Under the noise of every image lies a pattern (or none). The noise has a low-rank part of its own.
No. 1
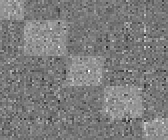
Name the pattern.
blocks along the diagonal
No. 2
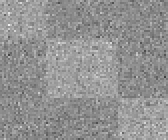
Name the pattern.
blocks along the diagonal
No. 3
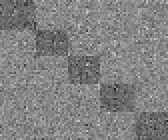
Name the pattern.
blocks along the diagonal
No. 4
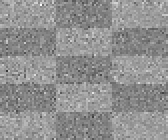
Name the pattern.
a checkerboard
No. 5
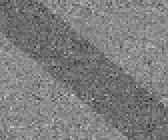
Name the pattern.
a diagonal band
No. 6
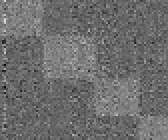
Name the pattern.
blocks along the diagonal
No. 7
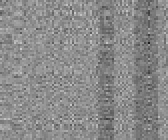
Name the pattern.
bands of columns
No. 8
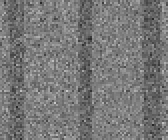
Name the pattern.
bands of columns
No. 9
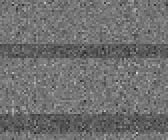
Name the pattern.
bands of rows
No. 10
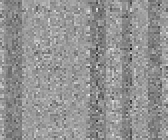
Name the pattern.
bands of columns
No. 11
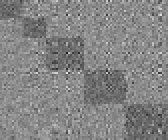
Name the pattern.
blocks along the diagonal
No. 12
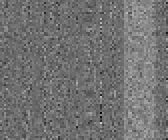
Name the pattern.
one band of columns
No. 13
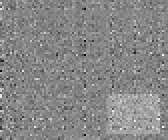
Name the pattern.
one block
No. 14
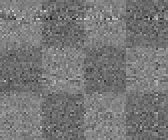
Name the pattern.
a checkerboard
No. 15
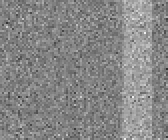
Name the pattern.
one band of columns
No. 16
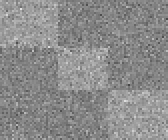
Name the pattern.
blocks along the diagonal
